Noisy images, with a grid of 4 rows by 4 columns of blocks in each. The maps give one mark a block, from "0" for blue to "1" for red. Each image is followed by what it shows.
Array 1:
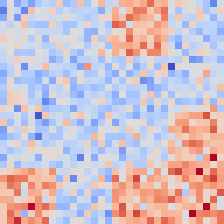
0010
0000
0001
1011
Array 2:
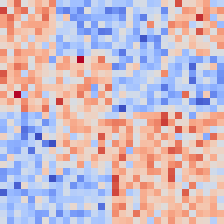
1001
1100
0111
0011
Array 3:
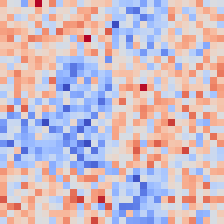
1101
1011
0011
1101
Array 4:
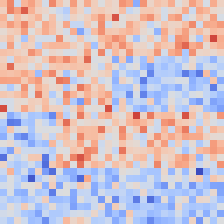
1111
1100
0111
0000
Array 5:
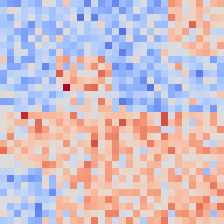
0001
0100
1111
0111
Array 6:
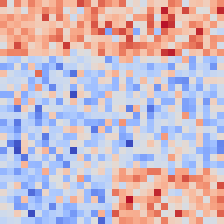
1111
0000
0000
0011
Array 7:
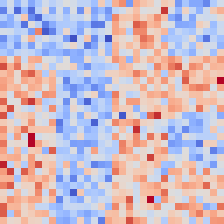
0010
1011
1010
1011
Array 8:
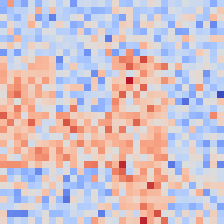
0000
1010
1110
0010
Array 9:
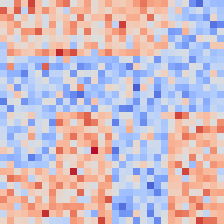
1110
0000
0101
1101
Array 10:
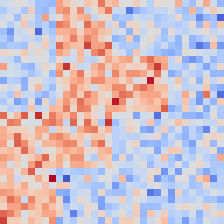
0100
0110
1100
1000
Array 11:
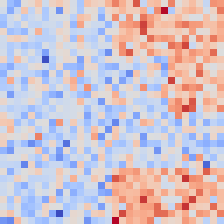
0011
0001
0000
0011
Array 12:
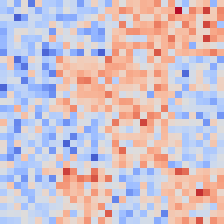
0011
0110
0010
0101
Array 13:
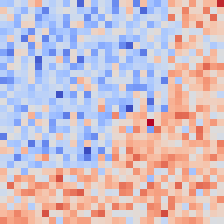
0001
0001
0011
1111
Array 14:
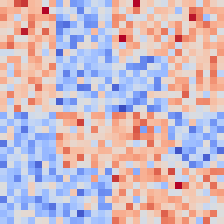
1011
1001
0110
0011
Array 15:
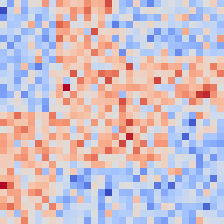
0100
0111
1110
1000
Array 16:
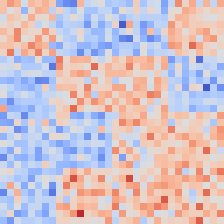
1001
0110
0011
0111
